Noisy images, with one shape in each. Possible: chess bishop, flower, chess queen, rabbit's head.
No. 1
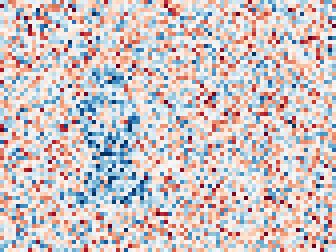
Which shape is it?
chess bishop
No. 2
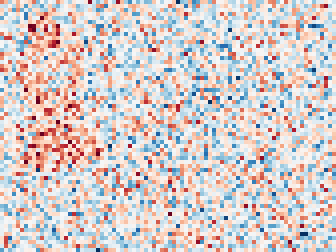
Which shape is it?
chess bishop
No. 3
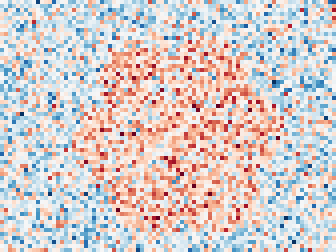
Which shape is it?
flower
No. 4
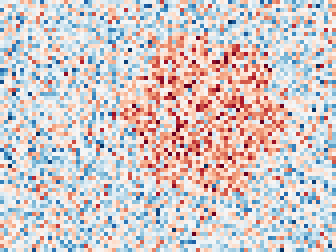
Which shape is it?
flower
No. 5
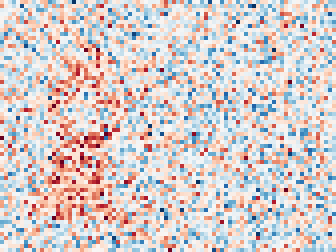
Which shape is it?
chess bishop
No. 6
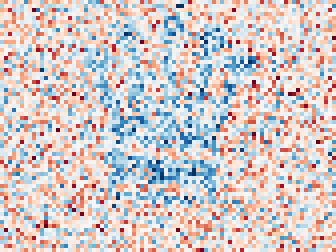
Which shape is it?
chess queen
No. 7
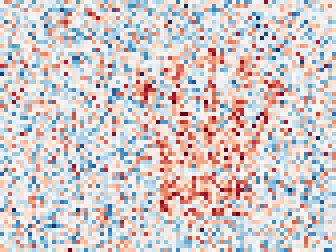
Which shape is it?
chess queen
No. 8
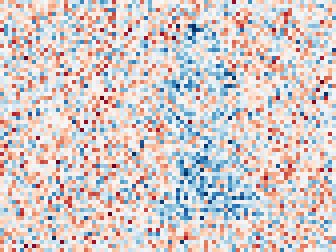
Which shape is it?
chess bishop
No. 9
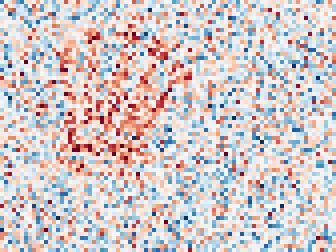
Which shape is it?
chess queen
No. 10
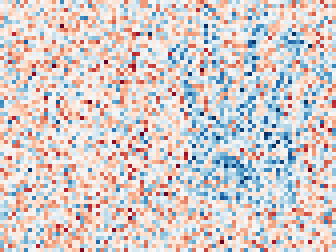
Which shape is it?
chess queen
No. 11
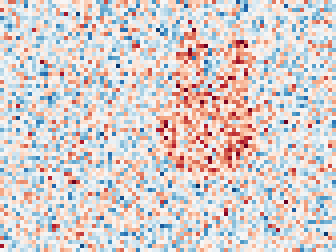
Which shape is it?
rabbit's head
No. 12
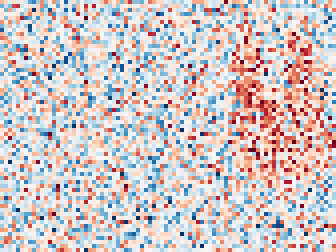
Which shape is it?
rabbit's head
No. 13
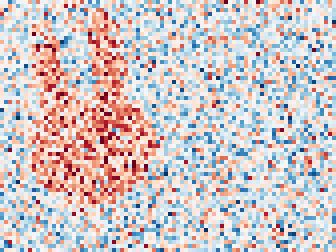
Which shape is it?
rabbit's head
